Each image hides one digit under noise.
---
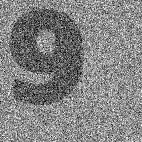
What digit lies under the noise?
9
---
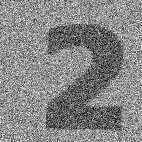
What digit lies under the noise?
2
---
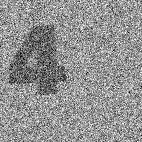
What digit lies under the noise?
4
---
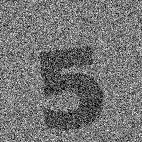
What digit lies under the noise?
5
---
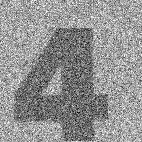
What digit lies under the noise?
4
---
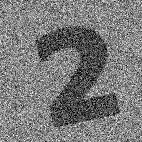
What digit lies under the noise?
2
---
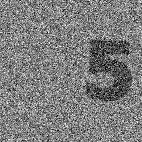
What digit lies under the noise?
5
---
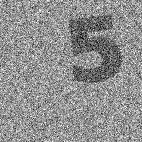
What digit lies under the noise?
5
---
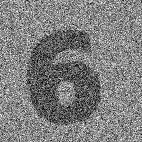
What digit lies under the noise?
6
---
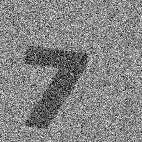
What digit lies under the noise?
7
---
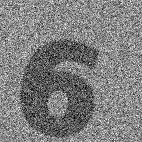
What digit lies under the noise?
6
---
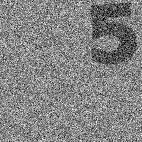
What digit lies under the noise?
5
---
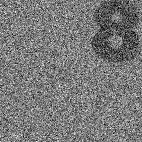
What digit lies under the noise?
8
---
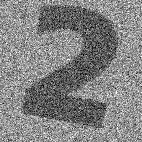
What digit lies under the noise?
2
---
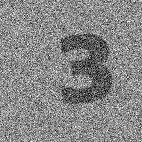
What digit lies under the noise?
3
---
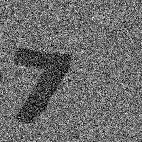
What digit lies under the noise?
7
